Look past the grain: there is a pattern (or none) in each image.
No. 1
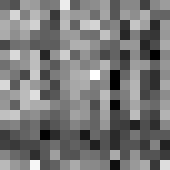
bands of rows crossing bands of columns
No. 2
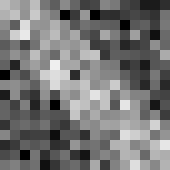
a diagonal band
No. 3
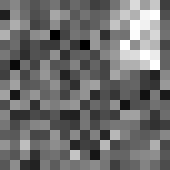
one block
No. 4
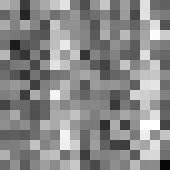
bands of columns
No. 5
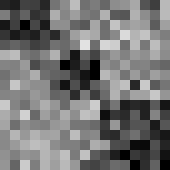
blocks along the diagonal
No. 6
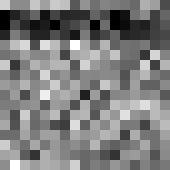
one band of rows
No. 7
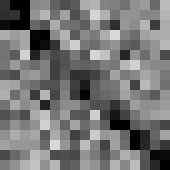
blocks along the diagonal
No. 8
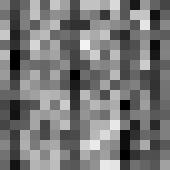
bands of columns
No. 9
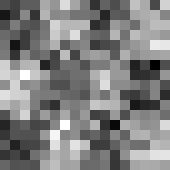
a checkerboard
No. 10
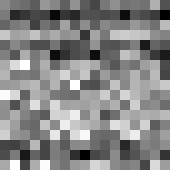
bands of rows
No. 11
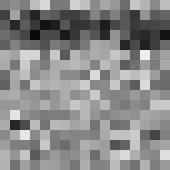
one band of rows
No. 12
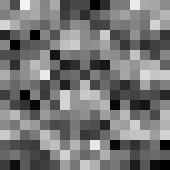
a checkerboard
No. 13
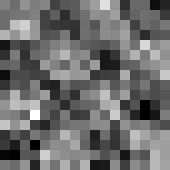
a checkerboard
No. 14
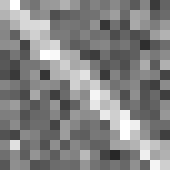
a diagonal band
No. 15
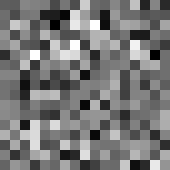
only noise
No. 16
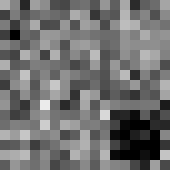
one block
